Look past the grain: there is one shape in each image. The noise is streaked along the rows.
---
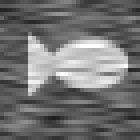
fish
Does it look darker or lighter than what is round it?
lighter
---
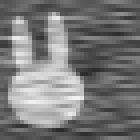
rabbit's head
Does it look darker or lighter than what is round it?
lighter
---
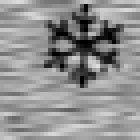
snowflake
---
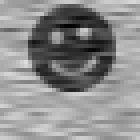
smiling face
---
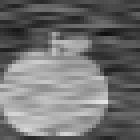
apple
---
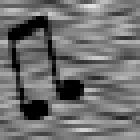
pair of musical notes
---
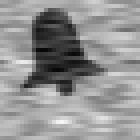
bell
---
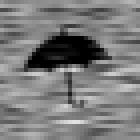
umbrella
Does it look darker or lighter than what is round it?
darker
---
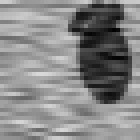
footprint
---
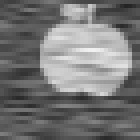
apple
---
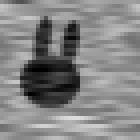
rabbit's head
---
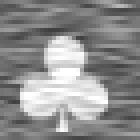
club
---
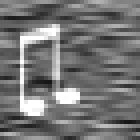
pair of musical notes
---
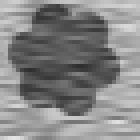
flower
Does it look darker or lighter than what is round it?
darker
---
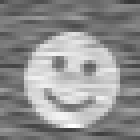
smiling face
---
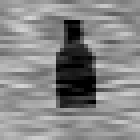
bottle
